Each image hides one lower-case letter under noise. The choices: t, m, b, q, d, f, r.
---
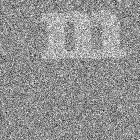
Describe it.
light m
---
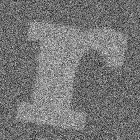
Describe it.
light r
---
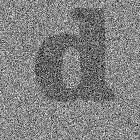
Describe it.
dark d
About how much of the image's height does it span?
two thirds
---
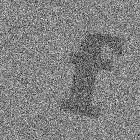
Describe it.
dark f
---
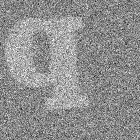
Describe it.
light q
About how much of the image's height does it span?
two thirds
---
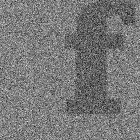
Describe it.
dark f
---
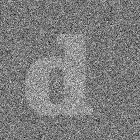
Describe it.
light d
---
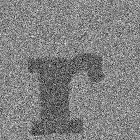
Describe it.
dark r
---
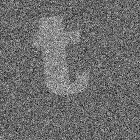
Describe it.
light t
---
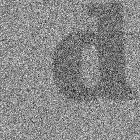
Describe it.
dark d
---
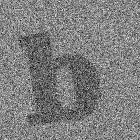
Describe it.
dark b
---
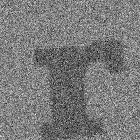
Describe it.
dark r
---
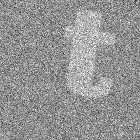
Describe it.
light t
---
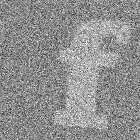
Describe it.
light f
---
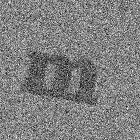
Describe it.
dark m
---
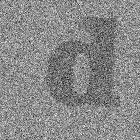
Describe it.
dark d
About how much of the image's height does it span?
two thirds
